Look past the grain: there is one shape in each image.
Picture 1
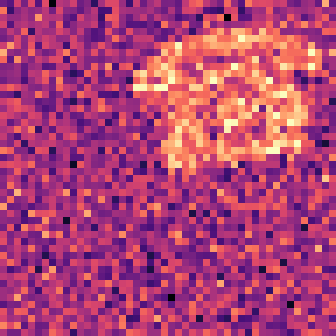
light telephone
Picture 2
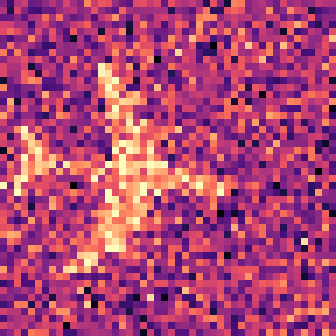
light airplane
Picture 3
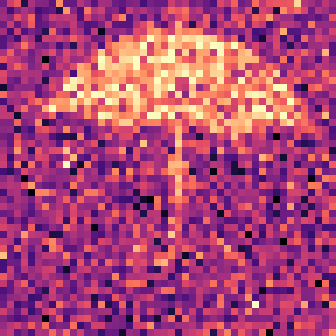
light umbrella
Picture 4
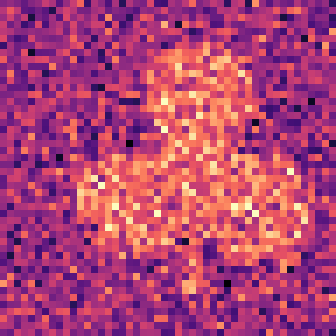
light club
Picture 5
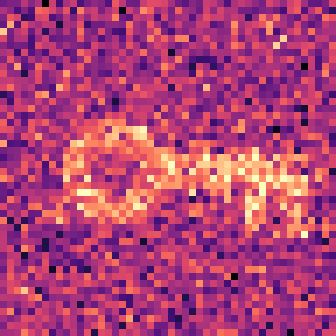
light key
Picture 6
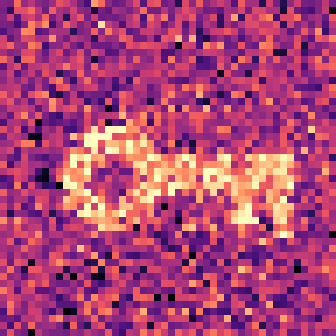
light key
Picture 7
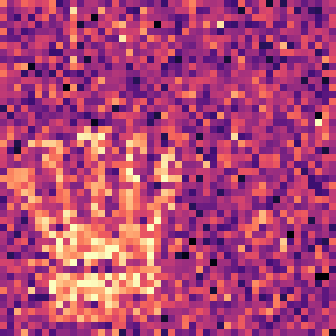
light chess queen
